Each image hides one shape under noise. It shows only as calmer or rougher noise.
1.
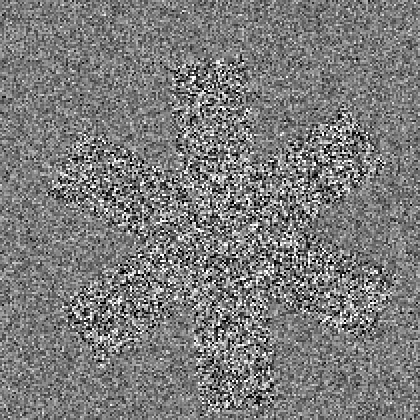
asterisk
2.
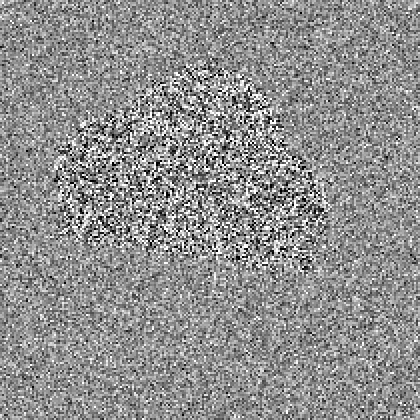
cloud
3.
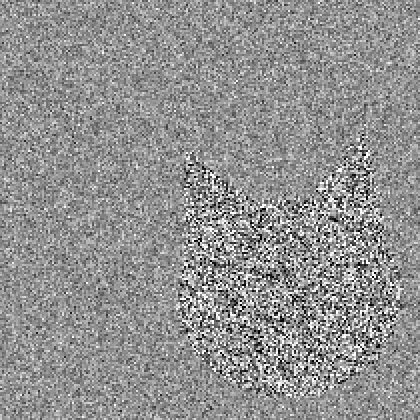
cat's head
